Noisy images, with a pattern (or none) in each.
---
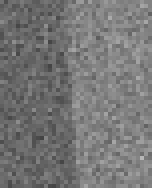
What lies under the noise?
a sharp edge
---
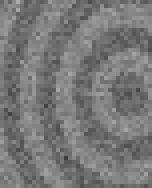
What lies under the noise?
rings round one point
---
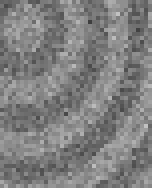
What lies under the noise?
rings round one point
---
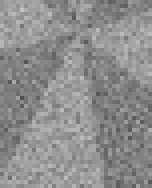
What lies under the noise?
spokes from one point
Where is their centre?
top middle
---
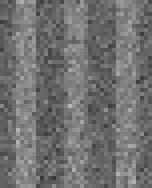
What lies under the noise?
vertical stripes
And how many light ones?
3
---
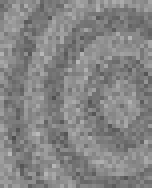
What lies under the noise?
rings round one point
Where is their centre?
middle right
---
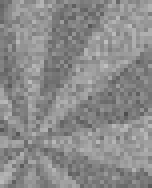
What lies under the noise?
spokes from one point
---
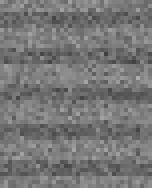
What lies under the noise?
horizontal stripes
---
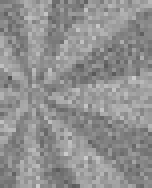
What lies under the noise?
spokes from one point
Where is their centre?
middle left
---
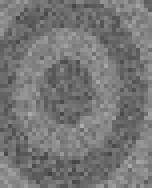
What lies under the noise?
rings round one point
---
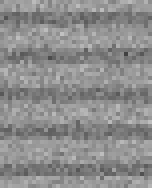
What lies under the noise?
horizontal stripes
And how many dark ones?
5
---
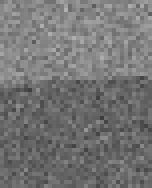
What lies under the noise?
a sharp edge
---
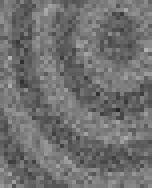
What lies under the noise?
rings round one point
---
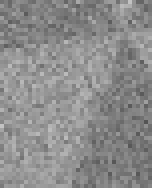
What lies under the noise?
spokes from one point
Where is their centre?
top right
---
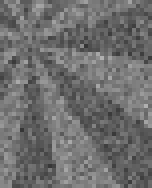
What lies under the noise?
spokes from one point
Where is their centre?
top left
